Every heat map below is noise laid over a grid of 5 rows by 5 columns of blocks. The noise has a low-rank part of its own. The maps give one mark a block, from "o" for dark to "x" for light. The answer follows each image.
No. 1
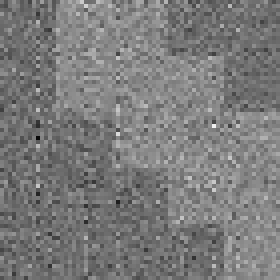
o x x o o
o x x x o
o o x x x
o o o x x
o o o o x
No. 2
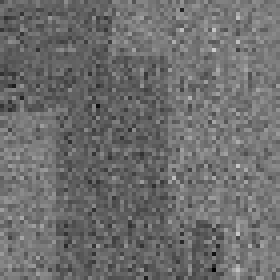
o o x x x
o o o x x
x o o x x
x o o x x
x o o o x
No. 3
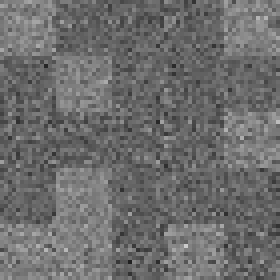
x o o o x
o x o o o
o o o o x
o x o o o
x x o x o
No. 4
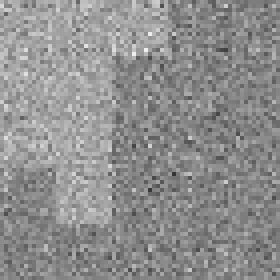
x x x o o
x x o o o
x x o o o
o x o o o
o o o o o
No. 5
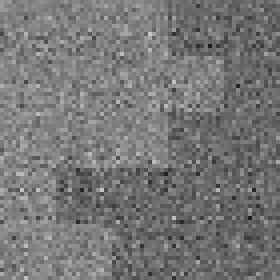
x x x o o
x x x x o
x x x o o
x o o o o
x x o o o
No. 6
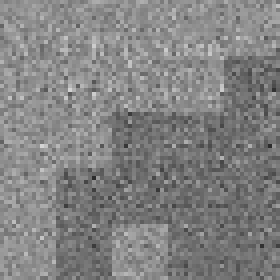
x x x x x
x x x x o
x x o o o
x o o o o
x o x o o
